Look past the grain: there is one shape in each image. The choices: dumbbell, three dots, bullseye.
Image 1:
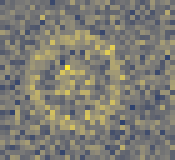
bullseye
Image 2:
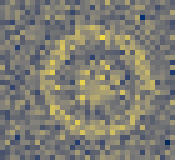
bullseye
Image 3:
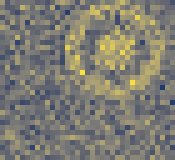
bullseye
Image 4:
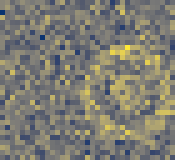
bullseye
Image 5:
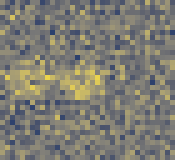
dumbbell
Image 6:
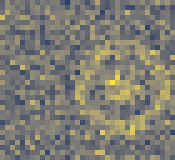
bullseye
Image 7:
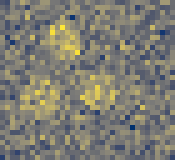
three dots
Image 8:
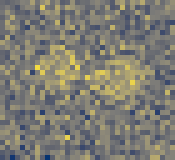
dumbbell
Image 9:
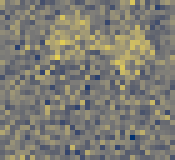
dumbbell
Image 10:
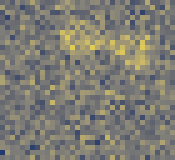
dumbbell
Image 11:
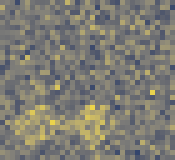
dumbbell
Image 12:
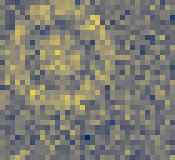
bullseye
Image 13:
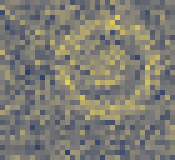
bullseye
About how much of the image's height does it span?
two thirds
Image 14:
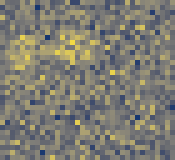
dumbbell
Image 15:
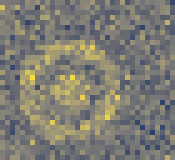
bullseye
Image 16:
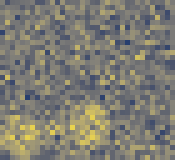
dumbbell
